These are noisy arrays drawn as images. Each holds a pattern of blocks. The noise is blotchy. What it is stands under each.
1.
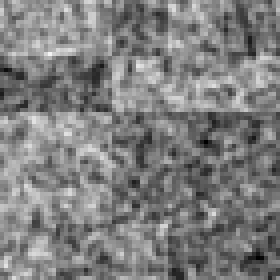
no symmetry
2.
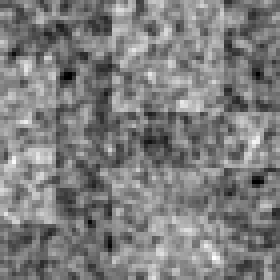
top and bottom mirror each other
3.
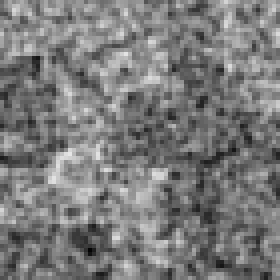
no symmetry
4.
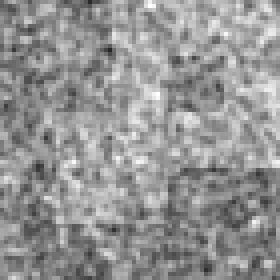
mirrored about the diagonal from the bottom left
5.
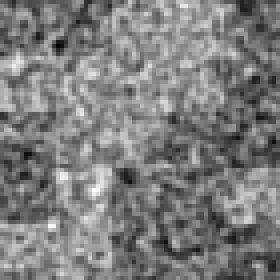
no symmetry
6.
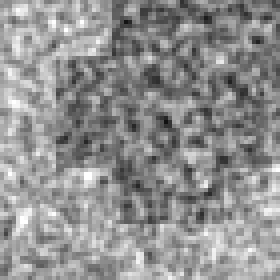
mirrored about the diagonal from the bottom left
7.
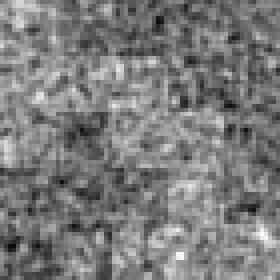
mirrored about the diagonal from the bottom left
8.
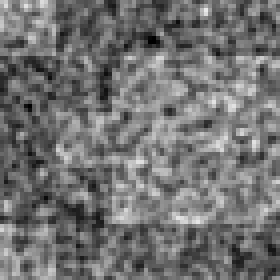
top and bottom mirror each other
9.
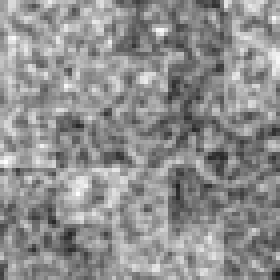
no symmetry
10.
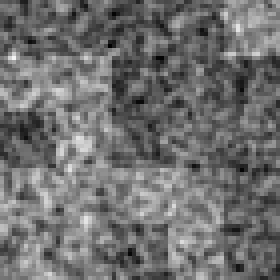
mirrored about the diagonal from the bottom left
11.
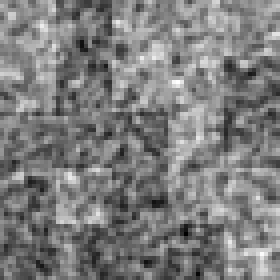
no symmetry
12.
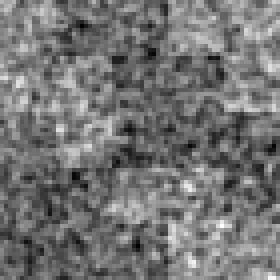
mirrored about the diagonal from the bottom left
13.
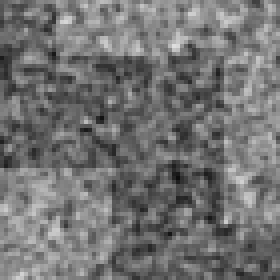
mirrored about the diagonal from the bottom left
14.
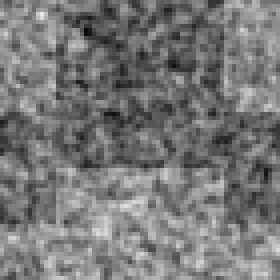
left and right mirror each other
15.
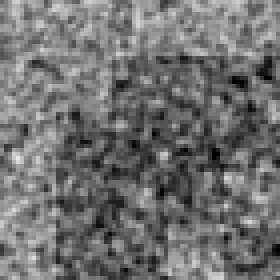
mirrored about the diagonal from the top left
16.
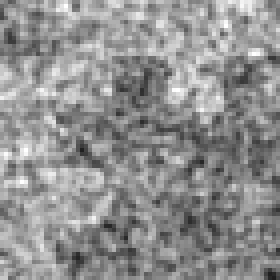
mirrored about the diagonal from the top left
